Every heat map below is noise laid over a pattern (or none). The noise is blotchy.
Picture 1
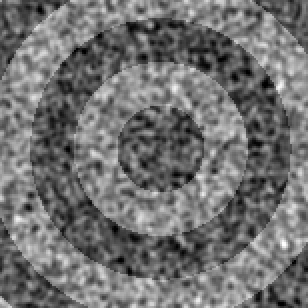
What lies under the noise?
rings round one point
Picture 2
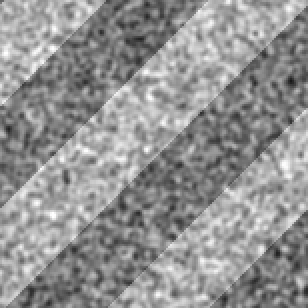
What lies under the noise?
diagonal stripes
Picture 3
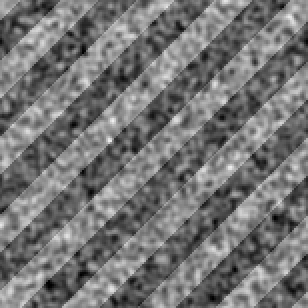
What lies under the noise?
diagonal stripes
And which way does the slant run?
bottom left to top right
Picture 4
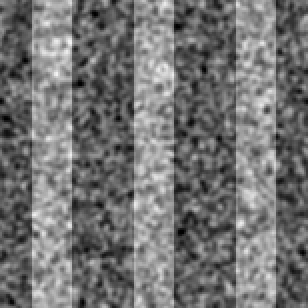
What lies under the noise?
vertical stripes
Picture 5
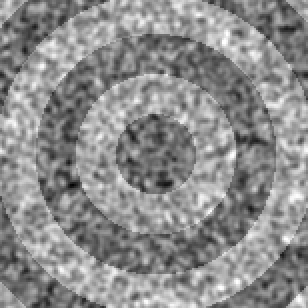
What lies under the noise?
rings round one point
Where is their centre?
centre
